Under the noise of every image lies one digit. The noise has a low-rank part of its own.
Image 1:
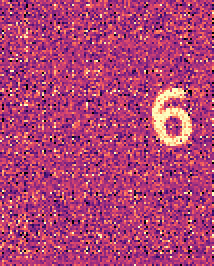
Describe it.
light 6, middle right
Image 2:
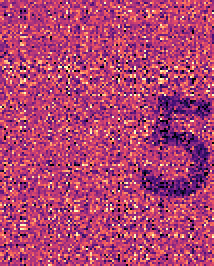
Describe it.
dark 5, middle right
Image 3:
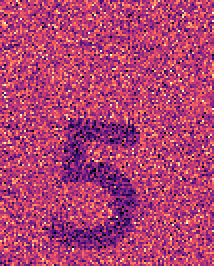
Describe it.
dark 5
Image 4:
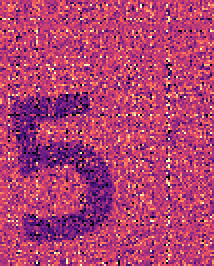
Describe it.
dark 5
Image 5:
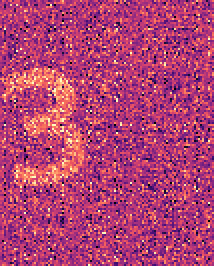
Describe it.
light 3, middle left
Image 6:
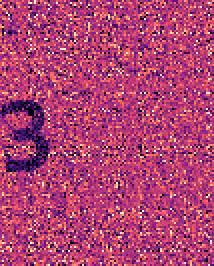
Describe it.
dark 3, middle left
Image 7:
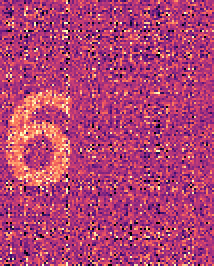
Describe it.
light 6, middle left
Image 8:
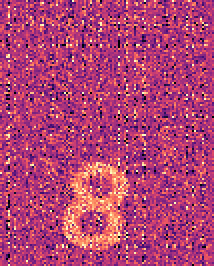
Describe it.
light 8, bottom middle
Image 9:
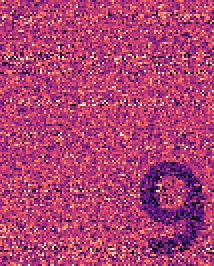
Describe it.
dark 9, bottom right
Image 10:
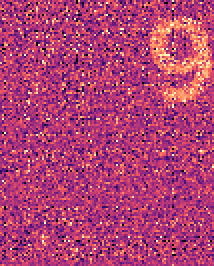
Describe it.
light 9, top right
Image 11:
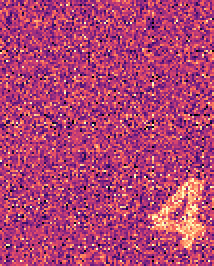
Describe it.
light 4, bottom right
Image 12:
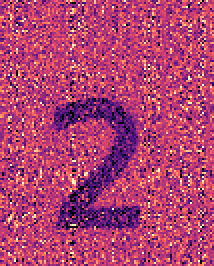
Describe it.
dark 2
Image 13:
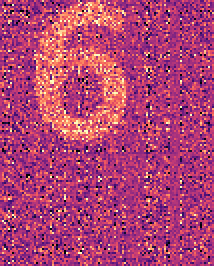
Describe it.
light 6
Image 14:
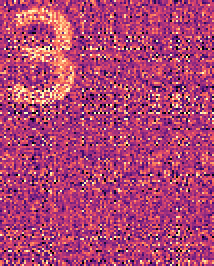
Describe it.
light 3, top left
